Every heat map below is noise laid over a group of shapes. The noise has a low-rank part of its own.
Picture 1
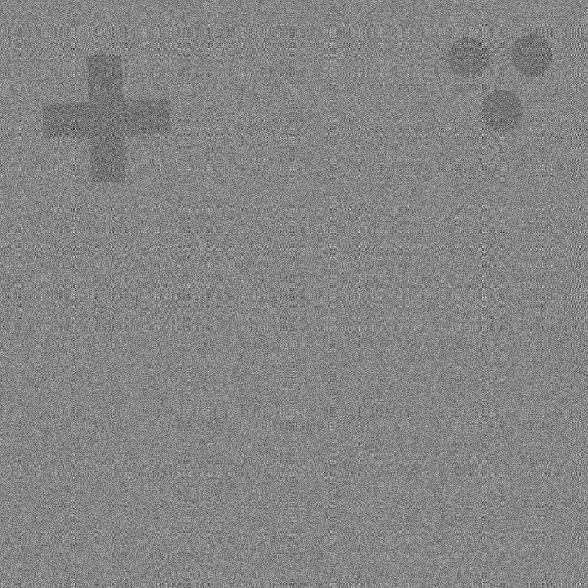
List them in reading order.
top left: cross; top right: three dots
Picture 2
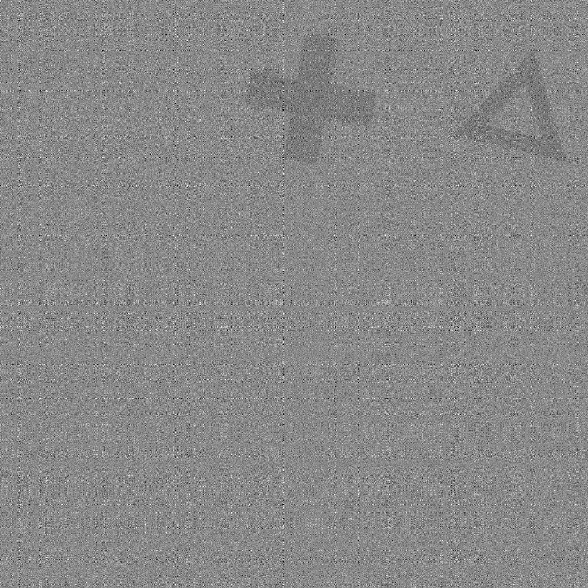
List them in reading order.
top middle: cross; top right: triangle frame
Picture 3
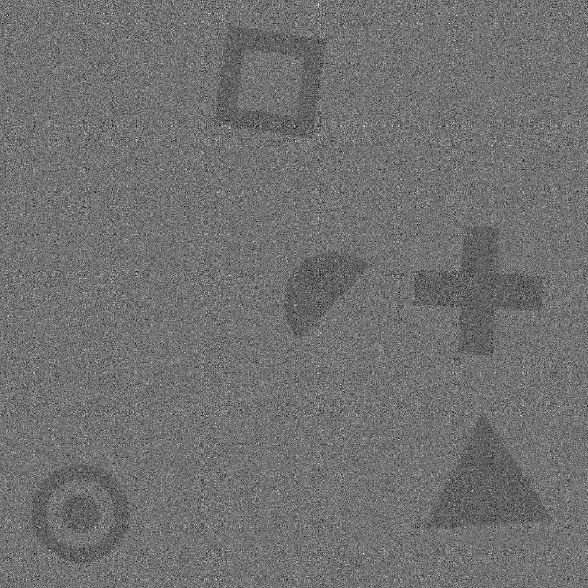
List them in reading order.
top middle: square frame; centre: half disc; middle right: cross; bottom left: bullseye; bottom right: triangle
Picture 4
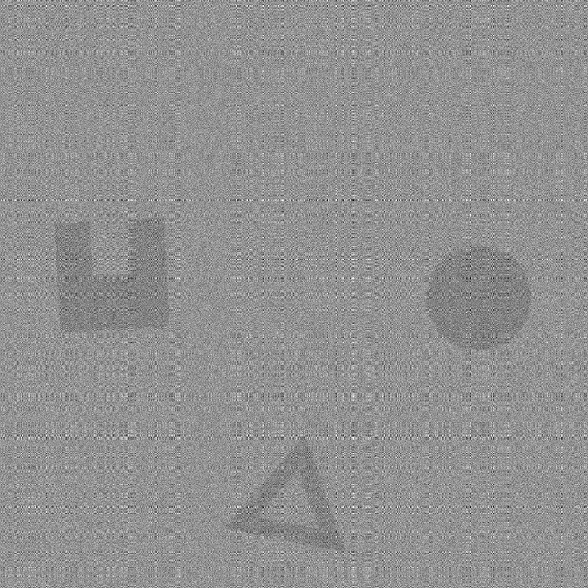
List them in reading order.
middle left: square with a notch; middle right: disc; bottom middle: triangle frame
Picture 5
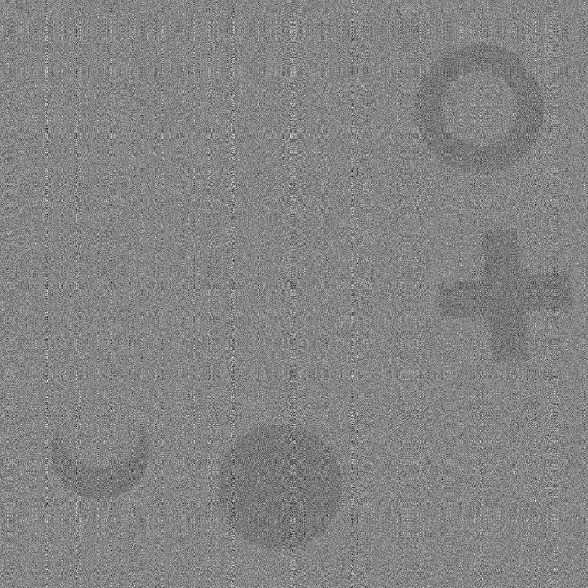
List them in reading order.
top right: ring; middle right: cross; bottom left: crescent; bottom middle: disc
